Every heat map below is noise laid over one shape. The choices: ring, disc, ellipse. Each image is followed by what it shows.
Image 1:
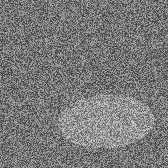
ellipse
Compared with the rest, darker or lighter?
lighter
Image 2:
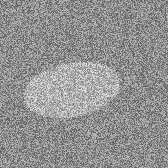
ellipse
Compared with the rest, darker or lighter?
lighter
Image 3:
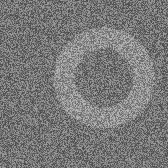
ring
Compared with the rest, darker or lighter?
lighter
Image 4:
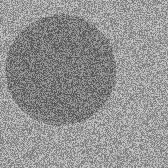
disc
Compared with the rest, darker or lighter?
darker
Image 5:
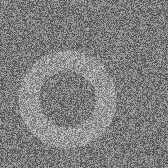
ring
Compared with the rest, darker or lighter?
lighter
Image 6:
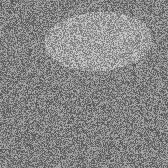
ellipse
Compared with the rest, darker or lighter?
lighter
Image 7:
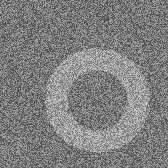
ring
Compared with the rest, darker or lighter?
lighter
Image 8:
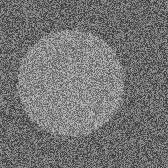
disc
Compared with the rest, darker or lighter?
lighter
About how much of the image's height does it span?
two thirds
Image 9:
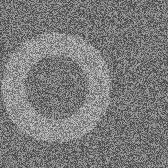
ring
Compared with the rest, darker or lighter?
lighter
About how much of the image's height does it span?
two thirds
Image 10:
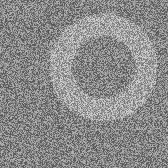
ring
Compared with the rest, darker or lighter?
lighter
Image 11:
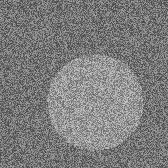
disc
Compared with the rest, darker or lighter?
lighter
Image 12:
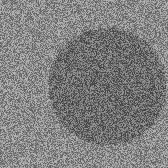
disc
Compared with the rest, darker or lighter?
darker
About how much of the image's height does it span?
two thirds
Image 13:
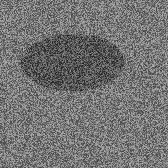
ellipse
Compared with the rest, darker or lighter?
darker
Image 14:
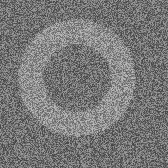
ring
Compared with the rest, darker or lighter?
lighter
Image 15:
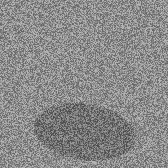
ellipse
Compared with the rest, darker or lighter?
darker
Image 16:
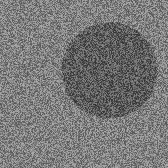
disc
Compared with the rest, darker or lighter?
darker
